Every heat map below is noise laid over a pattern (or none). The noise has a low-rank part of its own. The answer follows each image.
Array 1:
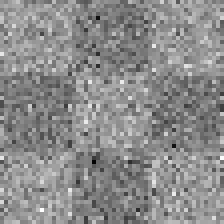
a checkerboard
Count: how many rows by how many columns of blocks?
3 by 3
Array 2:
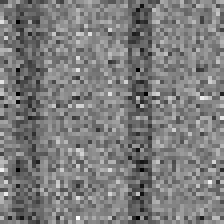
bands of columns
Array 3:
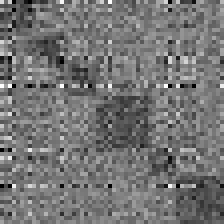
blocks along the diagonal
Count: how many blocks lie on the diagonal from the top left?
6
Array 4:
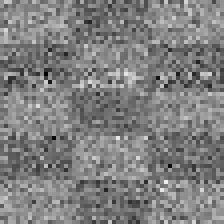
a checkerboard
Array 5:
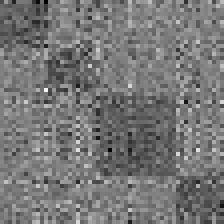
blocks along the diagonal
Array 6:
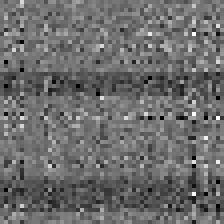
bands of rows
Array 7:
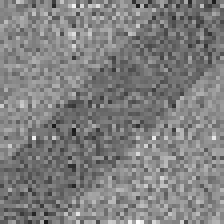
a diagonal band
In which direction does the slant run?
bottom left to top right
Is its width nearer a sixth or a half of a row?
a half
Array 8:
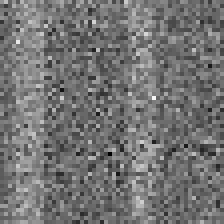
bands of columns
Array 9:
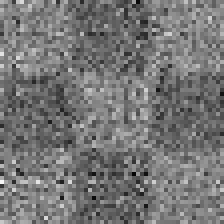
a checkerboard
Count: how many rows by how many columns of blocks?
3 by 3
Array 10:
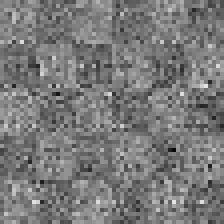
a checkerboard
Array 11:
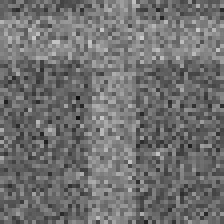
bands of rows crossing bands of columns
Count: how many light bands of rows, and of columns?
1 and 1
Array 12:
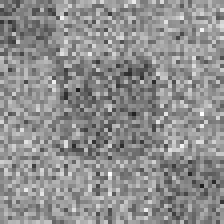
blocks along the diagonal
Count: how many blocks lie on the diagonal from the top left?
3
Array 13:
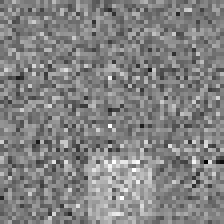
one block
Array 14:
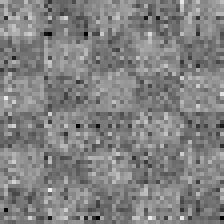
a checkerboard
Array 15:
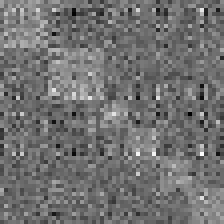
blocks along the diagonal
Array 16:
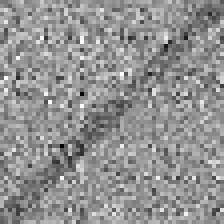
a diagonal band
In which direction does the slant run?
bottom left to top right
